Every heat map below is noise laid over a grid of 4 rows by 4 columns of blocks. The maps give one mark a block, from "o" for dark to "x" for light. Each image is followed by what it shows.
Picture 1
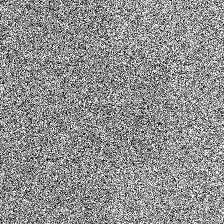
o o x x
o o o x
o o o x
o o x x
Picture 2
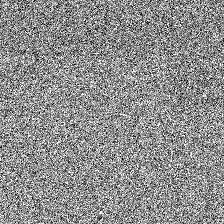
o o o o
x x x o
x x x x
x x x x
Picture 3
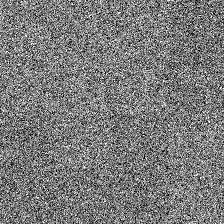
x x x o
x x x o
o x o x
o o o x
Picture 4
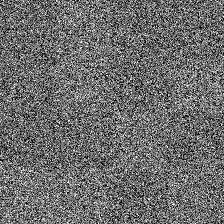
o x o o
o x o x
o o x o
x x o x
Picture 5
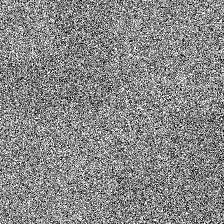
x o x x
o o x x
x x x o
x x o o
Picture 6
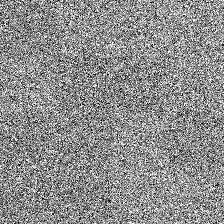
o x x x
x o o x
o o x o
o o x x
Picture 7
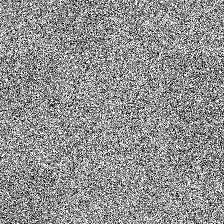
x o x x
o x x o
x x x o
o x x x
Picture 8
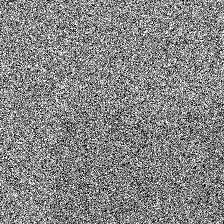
x x x x
x x x x
x o o o
x o o o
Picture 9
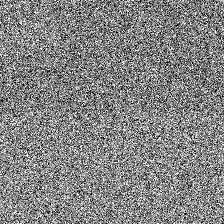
x o o o
o o o o
x x x x
x x x x
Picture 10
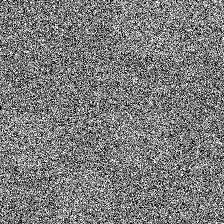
o o x x
o o o o
x o x o
o x o o
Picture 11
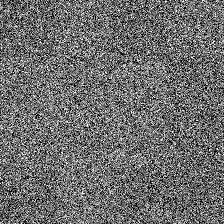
o x o x
x x x o
x x x o
o x o o
